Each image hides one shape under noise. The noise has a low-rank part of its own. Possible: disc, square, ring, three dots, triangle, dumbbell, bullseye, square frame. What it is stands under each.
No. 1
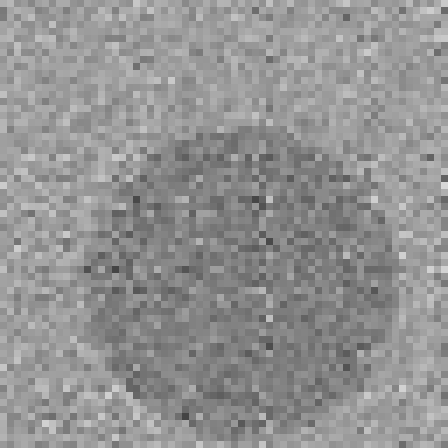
disc
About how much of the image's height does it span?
two thirds
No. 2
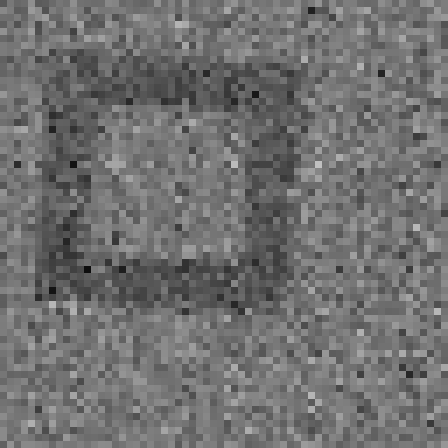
square frame
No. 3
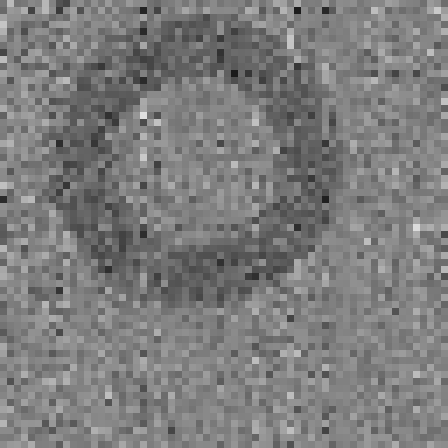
ring
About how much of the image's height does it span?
two thirds
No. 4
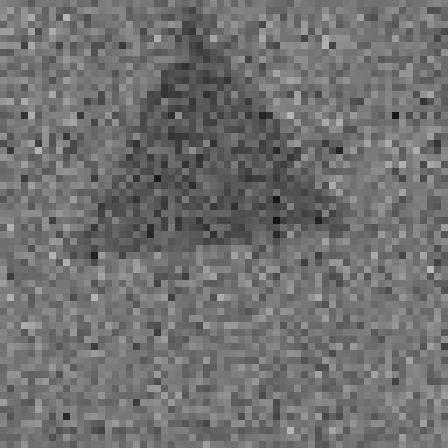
triangle
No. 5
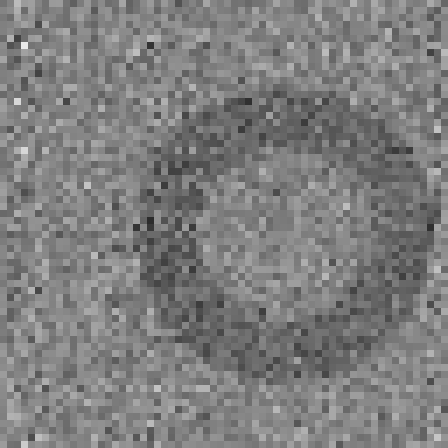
ring
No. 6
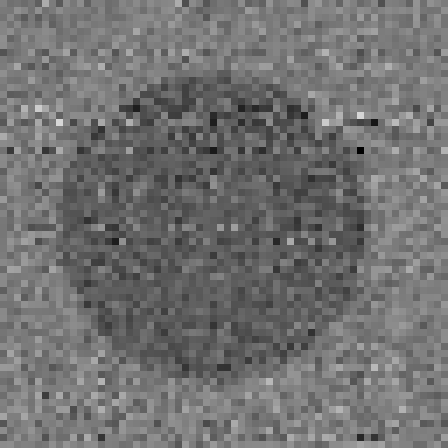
disc
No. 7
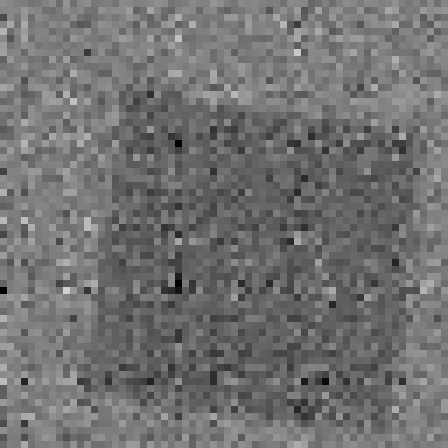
square
